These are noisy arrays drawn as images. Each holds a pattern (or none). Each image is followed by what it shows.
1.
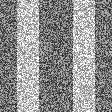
vertical stripes
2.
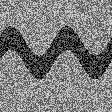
a wavy band
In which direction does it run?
left to right
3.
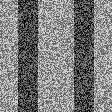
vertical stripes
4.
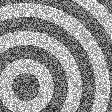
rings round one point
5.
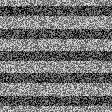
horizontal stripes
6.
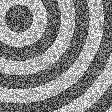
rings round one point
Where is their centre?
top left
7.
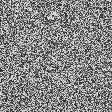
only noise
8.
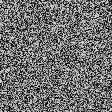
only noise
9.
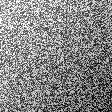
a smooth slope
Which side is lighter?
top left
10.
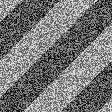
diagonal stripes
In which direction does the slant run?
bottom left to top right
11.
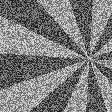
spokes from one point
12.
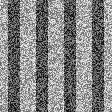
vertical stripes
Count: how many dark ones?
4
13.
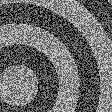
rings round one point
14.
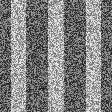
vertical stripes
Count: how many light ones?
3
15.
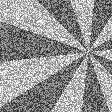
spokes from one point
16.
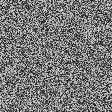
only noise
